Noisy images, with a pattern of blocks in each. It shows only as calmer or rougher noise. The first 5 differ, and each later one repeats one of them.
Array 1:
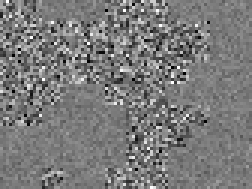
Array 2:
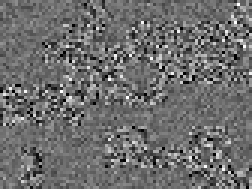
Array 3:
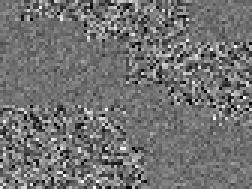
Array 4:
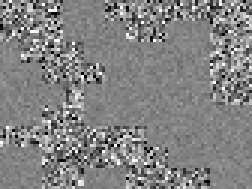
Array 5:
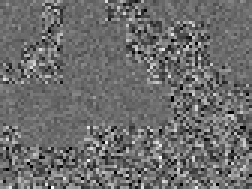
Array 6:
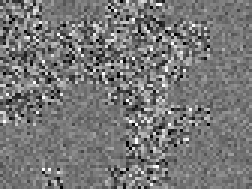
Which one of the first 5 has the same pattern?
1
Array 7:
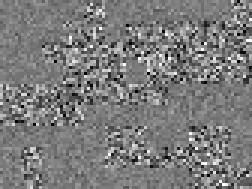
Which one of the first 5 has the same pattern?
2
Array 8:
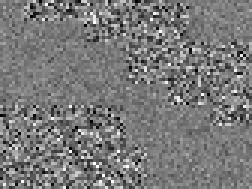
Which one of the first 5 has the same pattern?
3
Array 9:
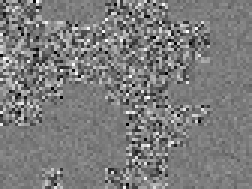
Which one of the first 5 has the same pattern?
1
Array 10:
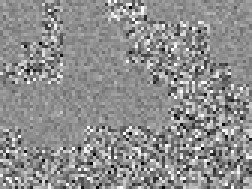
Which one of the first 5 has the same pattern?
5
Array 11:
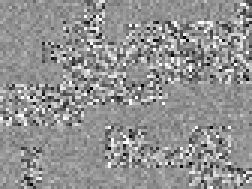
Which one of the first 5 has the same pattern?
2
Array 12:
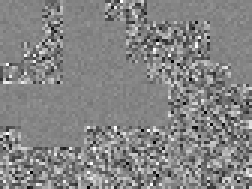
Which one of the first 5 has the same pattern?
5
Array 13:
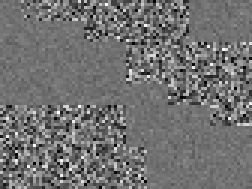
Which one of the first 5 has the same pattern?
3
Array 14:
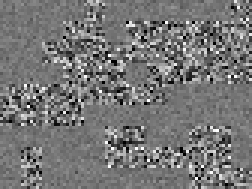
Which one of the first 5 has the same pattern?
2
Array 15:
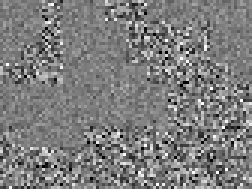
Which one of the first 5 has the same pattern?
5
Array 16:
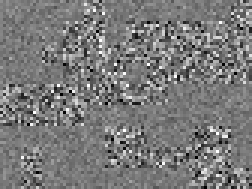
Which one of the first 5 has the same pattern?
2
